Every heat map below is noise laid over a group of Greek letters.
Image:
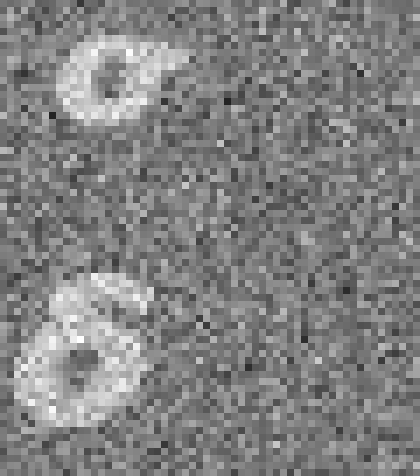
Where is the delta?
bottom left
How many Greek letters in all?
2
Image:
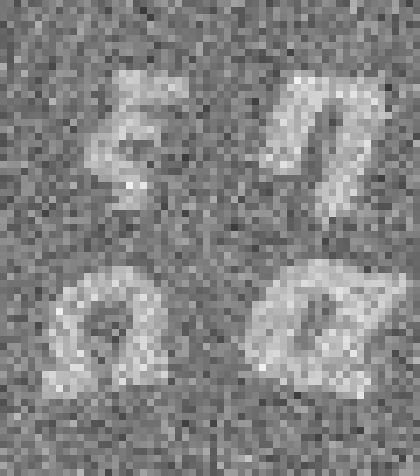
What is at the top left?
xi
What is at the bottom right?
alpha
